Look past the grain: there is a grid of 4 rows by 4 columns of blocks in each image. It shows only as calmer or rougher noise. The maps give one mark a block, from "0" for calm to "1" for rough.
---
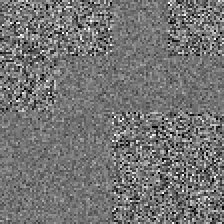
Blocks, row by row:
1 1 0 1
1 0 0 0
0 0 1 1
0 0 1 1
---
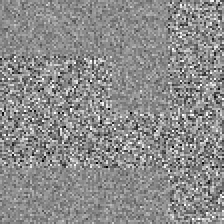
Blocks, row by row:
0 0 0 1
1 1 0 1
1 1 1 1
0 0 0 1
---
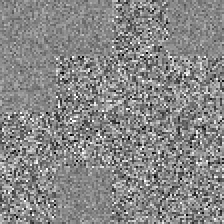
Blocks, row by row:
0 0 1 0
0 1 1 1
1 1 1 1
1 0 1 1
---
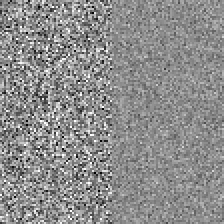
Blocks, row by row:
1 1 0 0
1 1 0 0
1 1 0 0
1 1 0 0
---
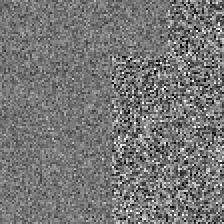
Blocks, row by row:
0 0 0 1
0 0 1 1
0 0 1 1
0 0 1 1
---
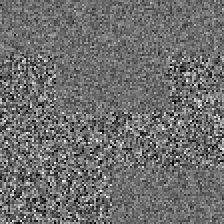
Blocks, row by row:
0 0 0 0
1 0 0 1
1 1 1 1
1 1 0 0
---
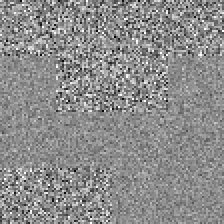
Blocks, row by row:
1 1 1 1
0 1 1 0
0 0 0 0
1 1 0 0
